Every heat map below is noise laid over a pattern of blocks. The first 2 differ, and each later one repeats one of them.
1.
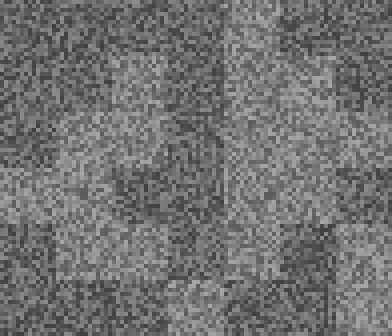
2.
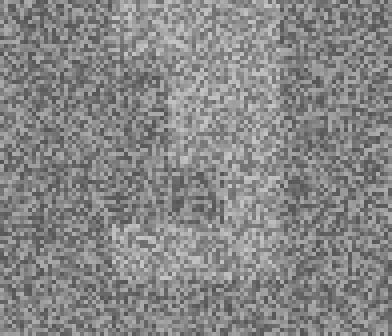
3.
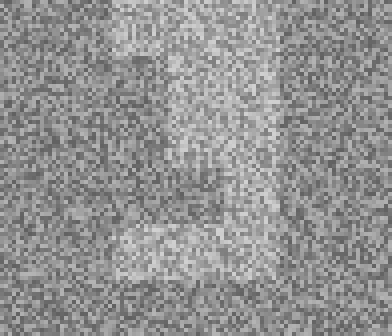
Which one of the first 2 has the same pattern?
2
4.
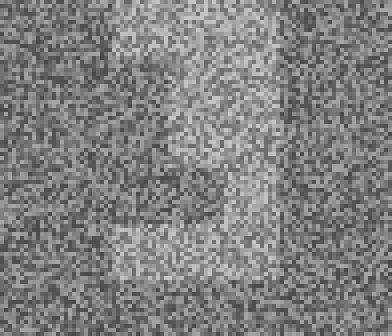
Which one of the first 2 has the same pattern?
2
